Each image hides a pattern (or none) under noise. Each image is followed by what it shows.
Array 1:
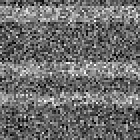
bands of rows
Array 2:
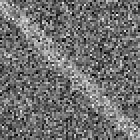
a diagonal band
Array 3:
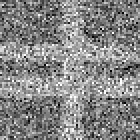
bands of rows crossing bands of columns
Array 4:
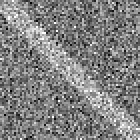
a diagonal band
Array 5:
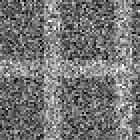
bands of rows crossing bands of columns
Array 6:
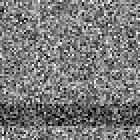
one band of rows
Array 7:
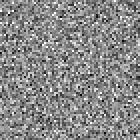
only noise
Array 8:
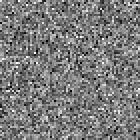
only noise
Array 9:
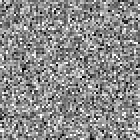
only noise
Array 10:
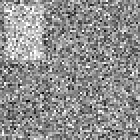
one block
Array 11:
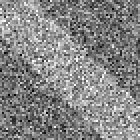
a diagonal band
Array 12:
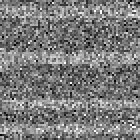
bands of rows
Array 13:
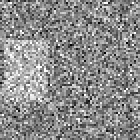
one block
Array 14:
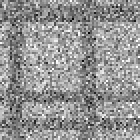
bands of rows crossing bands of columns
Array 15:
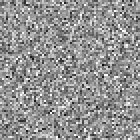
only noise
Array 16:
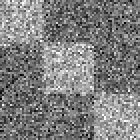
blocks along the diagonal
